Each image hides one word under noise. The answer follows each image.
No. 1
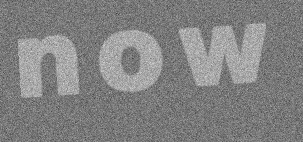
now
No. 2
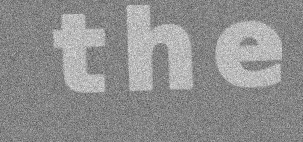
the
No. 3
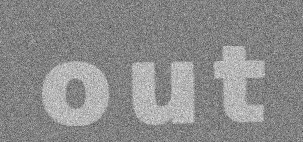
out
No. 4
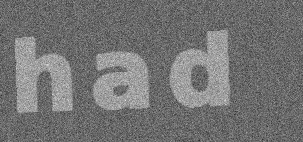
had
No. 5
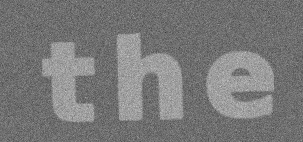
the
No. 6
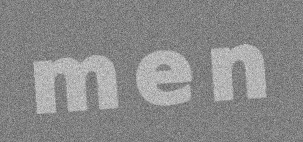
men
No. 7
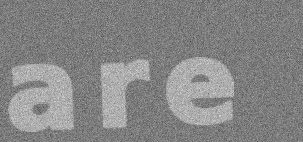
are
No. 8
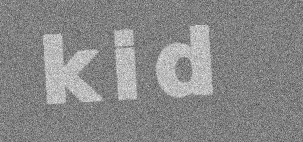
kid
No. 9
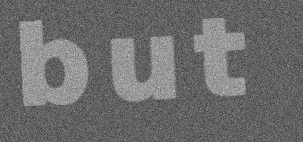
but
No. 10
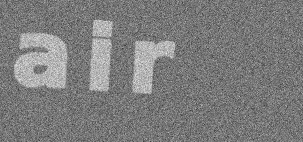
air
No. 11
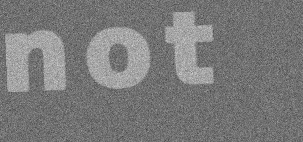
not
